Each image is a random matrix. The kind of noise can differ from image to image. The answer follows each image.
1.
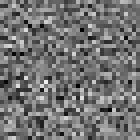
low rank plus noise
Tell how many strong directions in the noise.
five to eight
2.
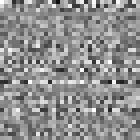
rows of uneven size
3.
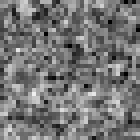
blotchy
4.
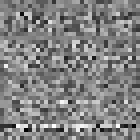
rows of uneven size
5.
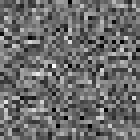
low rank plus noise
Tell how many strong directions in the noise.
one
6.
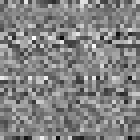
rows of uneven size
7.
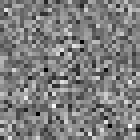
independent entries
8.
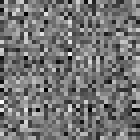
low rank plus noise
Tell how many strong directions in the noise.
two
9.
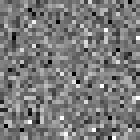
heavy tails
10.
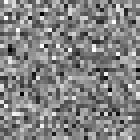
independent entries
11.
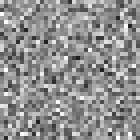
independent entries
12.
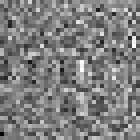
low rank plus noise
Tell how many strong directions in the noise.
one
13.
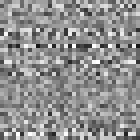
rows of uneven size
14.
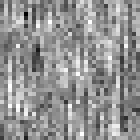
streaked along the columns
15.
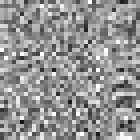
low rank plus noise
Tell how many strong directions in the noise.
one
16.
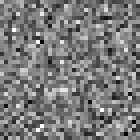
independent entries
